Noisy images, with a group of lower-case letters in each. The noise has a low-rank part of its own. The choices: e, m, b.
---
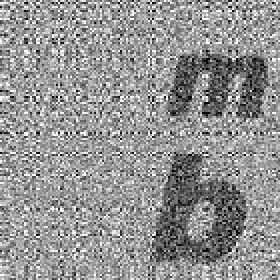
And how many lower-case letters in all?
2
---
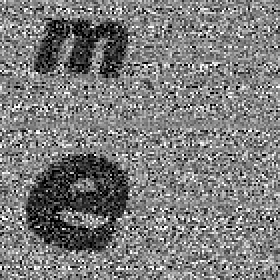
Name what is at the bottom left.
e
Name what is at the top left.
m
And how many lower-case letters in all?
2
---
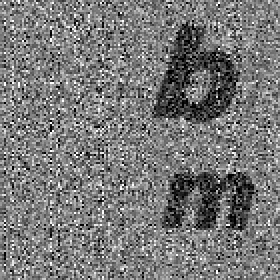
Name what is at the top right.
b
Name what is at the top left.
nothing
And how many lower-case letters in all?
2
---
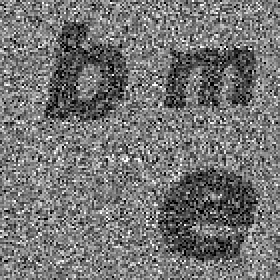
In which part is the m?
top right
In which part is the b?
top left
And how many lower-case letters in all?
3
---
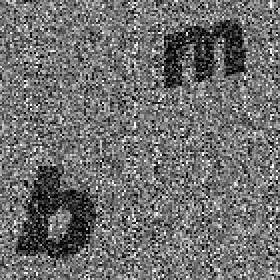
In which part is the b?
bottom left
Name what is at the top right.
m
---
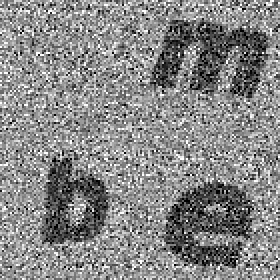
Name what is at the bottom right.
e
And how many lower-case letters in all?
3
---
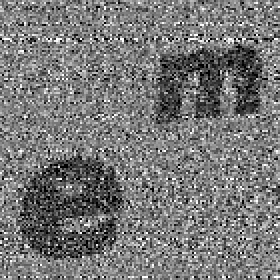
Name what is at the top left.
nothing
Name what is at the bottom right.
nothing
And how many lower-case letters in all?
2
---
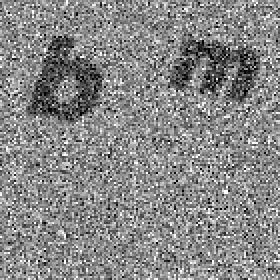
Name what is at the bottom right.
nothing
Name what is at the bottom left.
nothing
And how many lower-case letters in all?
2
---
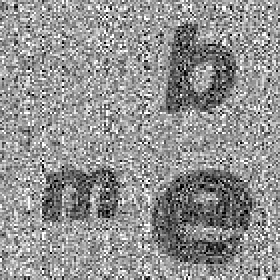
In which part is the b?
top right
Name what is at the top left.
nothing
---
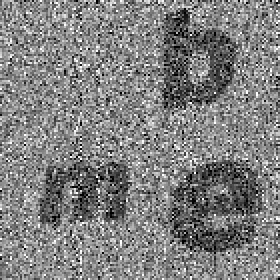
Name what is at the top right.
b
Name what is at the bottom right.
e
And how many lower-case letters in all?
3
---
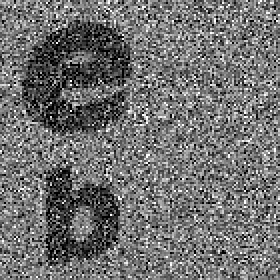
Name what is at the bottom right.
nothing
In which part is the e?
top left
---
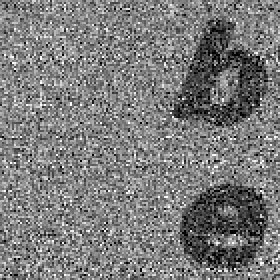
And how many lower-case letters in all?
2
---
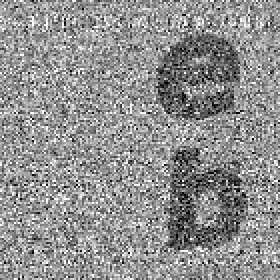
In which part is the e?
top right
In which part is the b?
bottom right
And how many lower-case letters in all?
2
